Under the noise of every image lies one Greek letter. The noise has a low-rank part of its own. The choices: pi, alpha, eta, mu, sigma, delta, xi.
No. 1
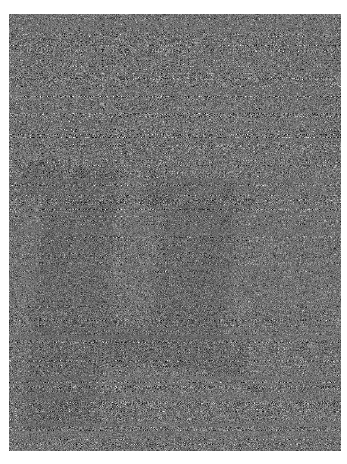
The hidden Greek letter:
mu
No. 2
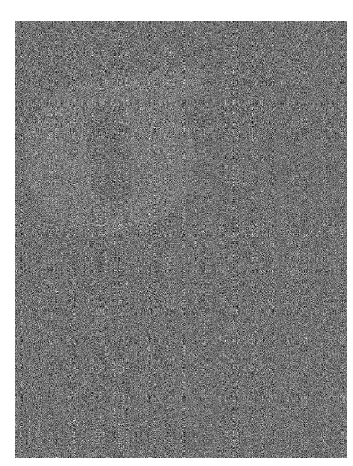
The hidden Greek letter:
sigma
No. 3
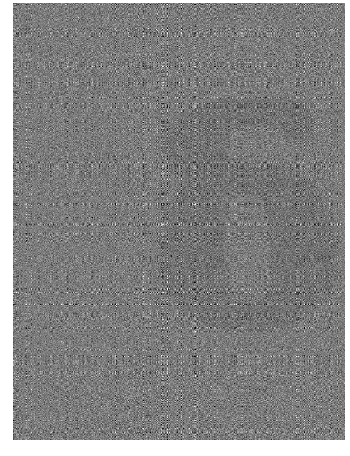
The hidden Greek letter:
delta
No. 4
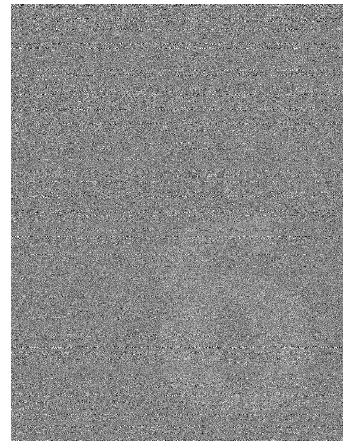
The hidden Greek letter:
delta
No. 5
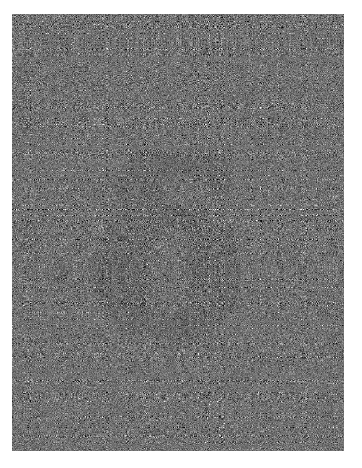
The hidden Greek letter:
delta
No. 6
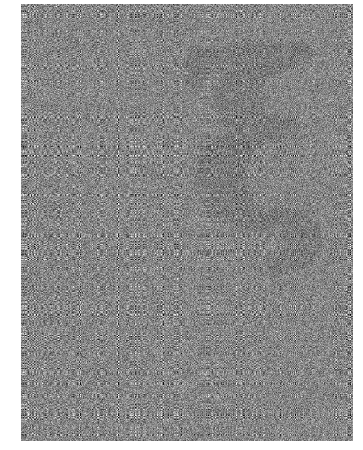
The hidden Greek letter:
xi
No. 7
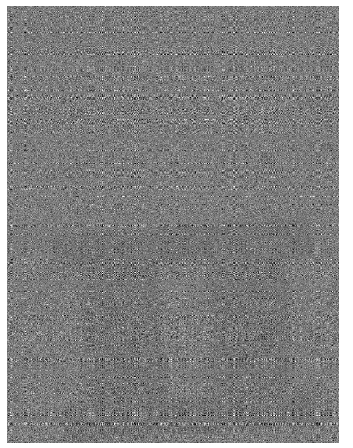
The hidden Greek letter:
pi
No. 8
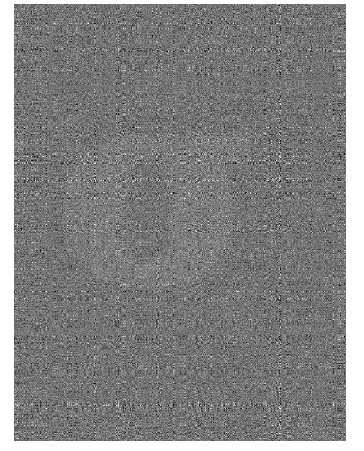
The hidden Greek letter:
sigma
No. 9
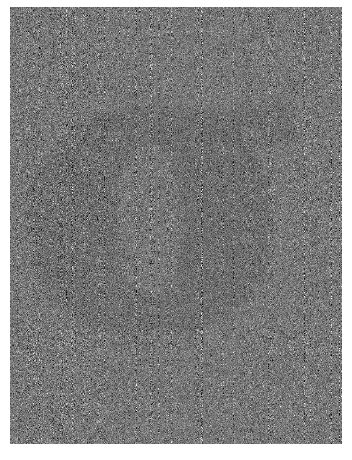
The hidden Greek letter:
sigma
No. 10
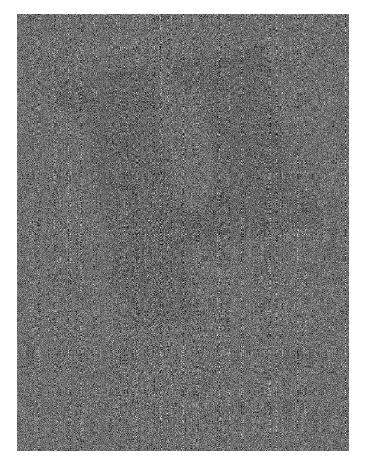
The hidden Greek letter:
mu
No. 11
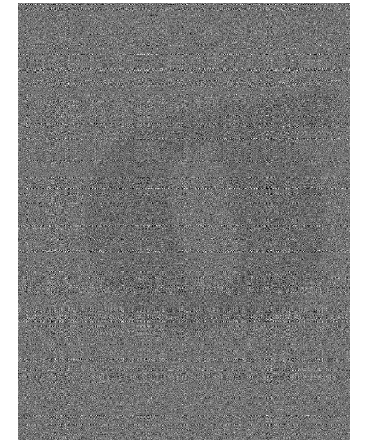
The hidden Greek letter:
sigma
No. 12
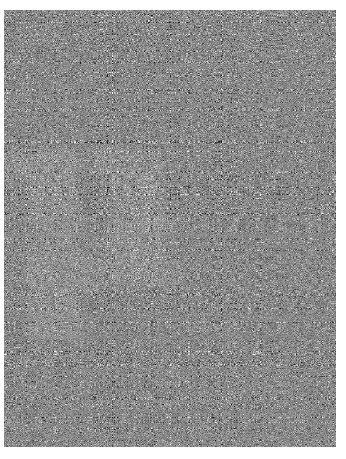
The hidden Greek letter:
mu
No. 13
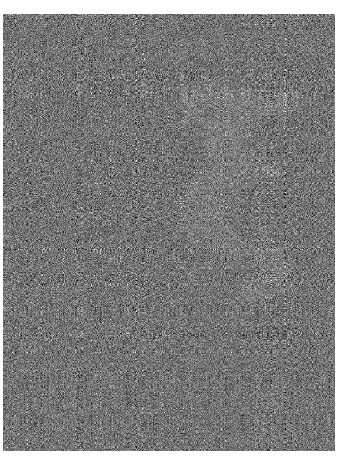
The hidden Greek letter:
xi
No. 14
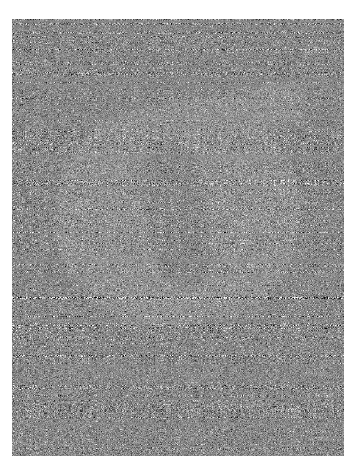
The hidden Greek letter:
sigma
